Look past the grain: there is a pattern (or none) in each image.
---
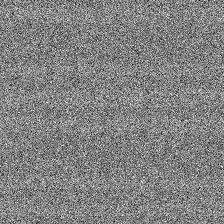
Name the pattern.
bands of rows
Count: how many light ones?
6
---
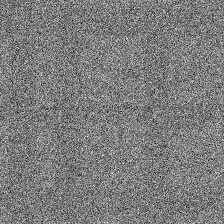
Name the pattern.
bands of rows crossing bands of columns
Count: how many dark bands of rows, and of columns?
3 and 3
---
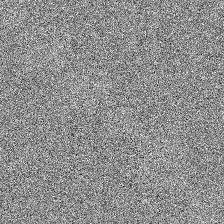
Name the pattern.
blocks along the diagonal
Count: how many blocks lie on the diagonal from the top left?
6
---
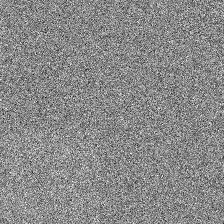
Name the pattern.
one block
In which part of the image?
bottom left
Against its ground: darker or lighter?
lighter
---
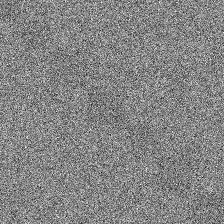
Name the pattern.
blocks along the diagonal
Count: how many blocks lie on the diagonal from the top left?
7
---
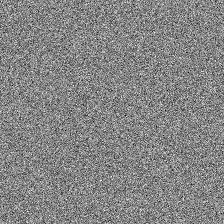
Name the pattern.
only noise
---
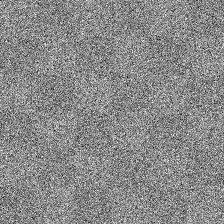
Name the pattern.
a checkerboard
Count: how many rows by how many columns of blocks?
6 by 6
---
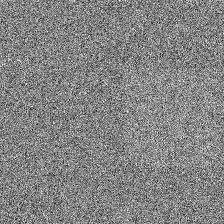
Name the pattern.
one block
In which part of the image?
middle right
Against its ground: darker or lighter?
lighter
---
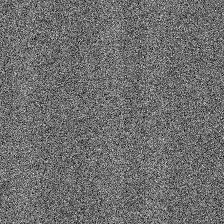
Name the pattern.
bands of columns
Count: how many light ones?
3
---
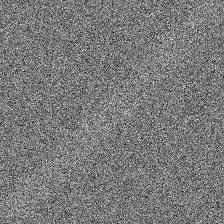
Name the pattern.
a diagonal band
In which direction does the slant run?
bottom left to top right
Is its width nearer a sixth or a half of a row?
a sixth
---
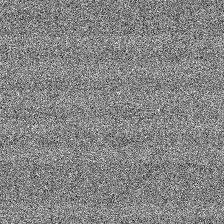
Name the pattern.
bands of rows
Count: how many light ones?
6
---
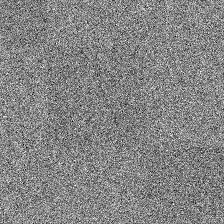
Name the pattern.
blocks along the diagonal
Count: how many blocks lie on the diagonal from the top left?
3
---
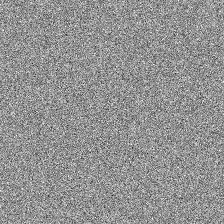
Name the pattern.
only noise
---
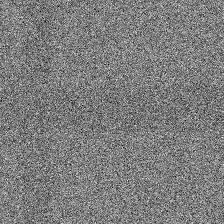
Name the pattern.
bands of rows crossing bands of columns
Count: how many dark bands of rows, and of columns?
1 and 1
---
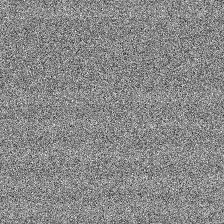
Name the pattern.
bands of rows
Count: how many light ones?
6
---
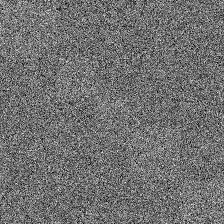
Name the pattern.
blocks along the diagonal
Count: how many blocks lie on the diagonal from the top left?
5
